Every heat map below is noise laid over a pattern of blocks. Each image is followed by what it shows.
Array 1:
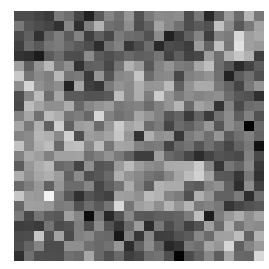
top and bottom mirror each other
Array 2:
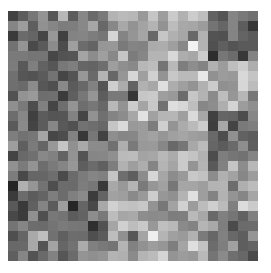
top and bottom mirror each other
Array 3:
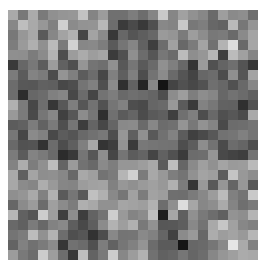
left and right mirror each other
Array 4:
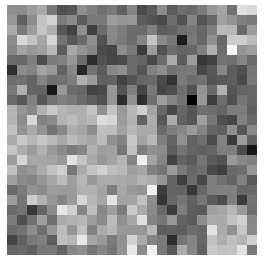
mirrored about the diagonal from the bottom left
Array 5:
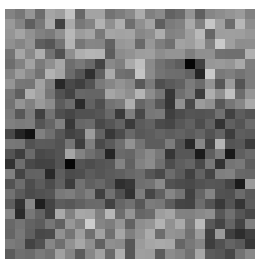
left and right mirror each other
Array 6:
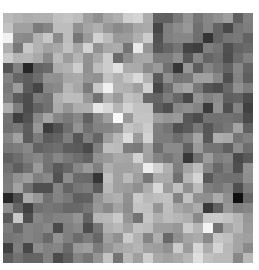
the same after a half turn
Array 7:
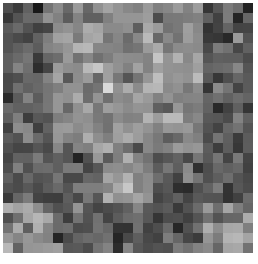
left and right mirror each other
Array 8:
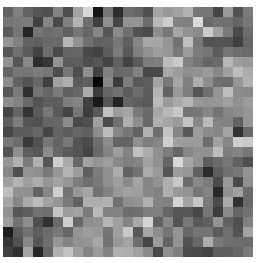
mirrored about the diagonal from the top left
